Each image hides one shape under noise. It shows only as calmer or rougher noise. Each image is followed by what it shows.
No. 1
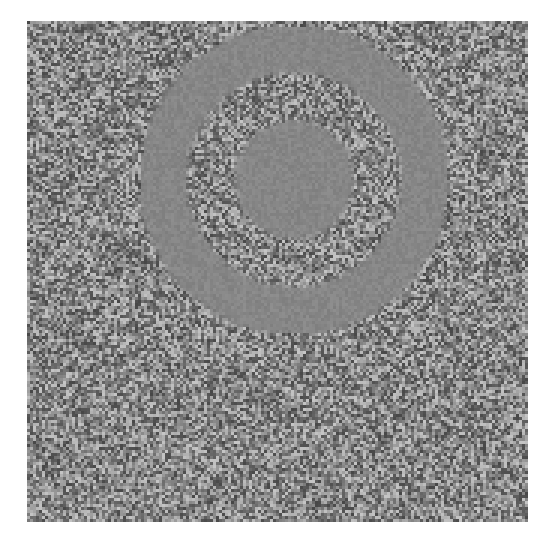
bullseye
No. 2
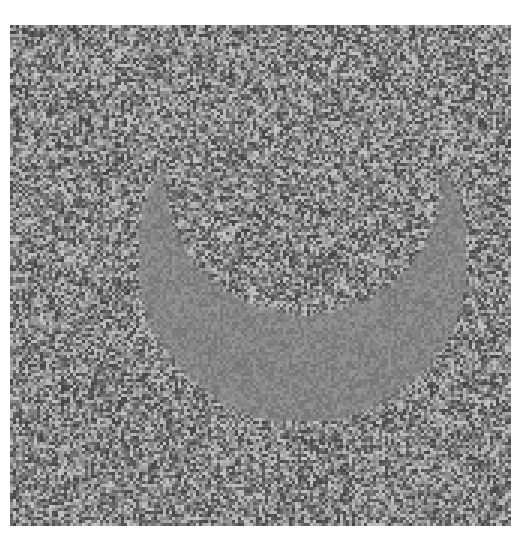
crescent
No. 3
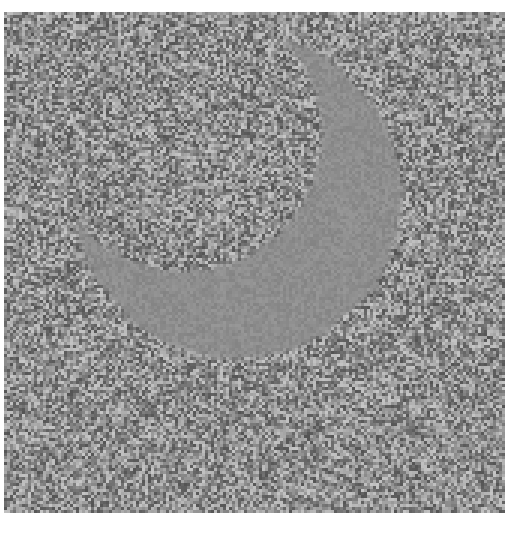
crescent
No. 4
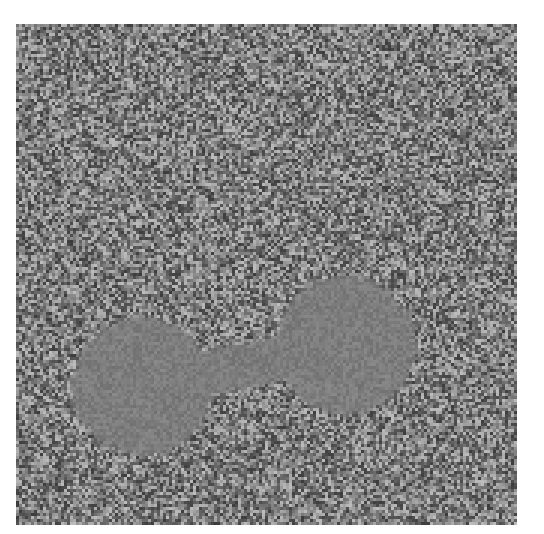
dumbbell
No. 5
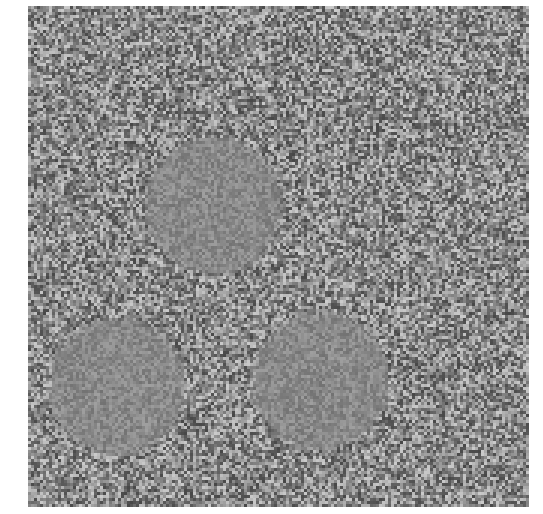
three dots
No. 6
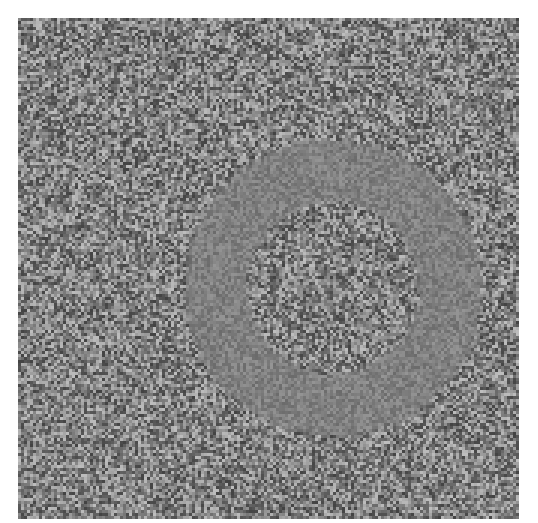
ring
